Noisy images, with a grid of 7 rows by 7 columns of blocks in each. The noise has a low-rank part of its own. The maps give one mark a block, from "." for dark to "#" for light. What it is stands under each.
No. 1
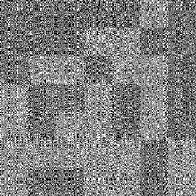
. . . . . # .
. . . # # . .
. # # . # # .
# . . # . # .
# . # # . # .
# # # # # . #
# . . # # . #
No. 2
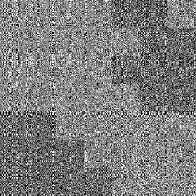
# # # # . . #
# # # # # . .
# # # # . . .
# # # # # . .
. . # # # # #
. . . # # # #
. . . . # # #
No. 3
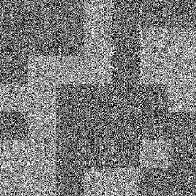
. . . # . . .
. . . # . # #
. # # # . # #
# # . . . . #
. # . . . . .
# # . . . # .
# # . # # . .
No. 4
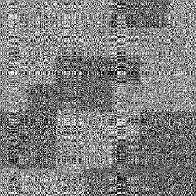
# # # # . . #
# # # # # # #
# # . . . # #
# . . . # # #
. . # # # . .
. . # # . . .
# # # . . . .
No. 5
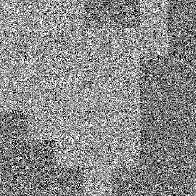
# # # . . # .
# # # # # # .
# # # # # . .
# # # # # . .
. # # # # . .
. . # # # . .
. . . # . . .
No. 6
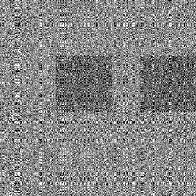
# # # # # # #
# # # # # # #
# # . . # . .
# # . . # . .
# # # # # # #
# # # # # # #
# # # # # # #
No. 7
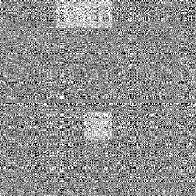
. . # # . . .
. . . . . . .
. . . . . . .
. . . . . . .
. . . # . . .
. . . . . . .
. . . . . . .
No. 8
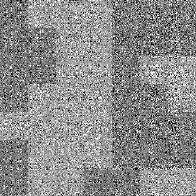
. # # # . . .
. . # # . . .
. . # # . # #
. # # # . . #
# # # # . . .
. # # # . . .
. # # . . # #
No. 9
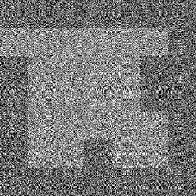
. . . . . . .
# # # # # # .
. # # # # . .
. # # # # . .
. # # # # # .
. # # . # # .
. . . . . . .
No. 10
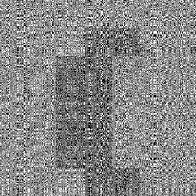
# # # # # # #
# # # . . # #
# # . . # # #
# # . . # # #
# # . . # # #
# # . . # # #
# # # . . # #
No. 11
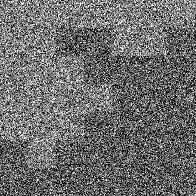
# # # # # # #
# # . . # # .
# # # . . . .
# # # # . . .
# # # . . . .
. # . . . . .
. . . . . . .
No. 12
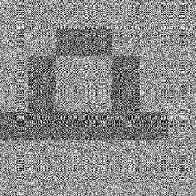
# # # # # # #
# # . . # # #
# . # # . # #
# . # # . # #
. . . . . . #
# # # # # # #
# # # # # # #
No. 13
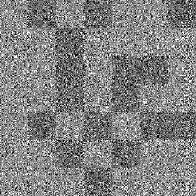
# . # . # # .
# # . # # # #
# # . # . . #
# # . # . # #
# . # . # . .
# # . # . # #
# # # . # # #
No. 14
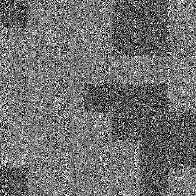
. # # # . . #
# # # # . . #
# # # # # # #
# # # . . . #
# # # # . . .
# # # # # . .
. # # # # . #
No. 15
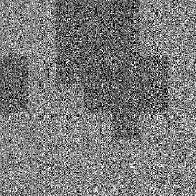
# # . . . # #
# # . . . # #
. # . . . . #
. # # . . . #
# # # # . # #
# # # # # # #
# # # # # # #
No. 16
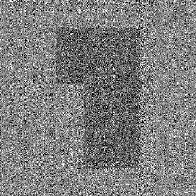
# # # # # # #
# # . . . # #
# # . . . # #
# # # . . # #
# # # . . # #
# # # . . # #
# # # # # # #
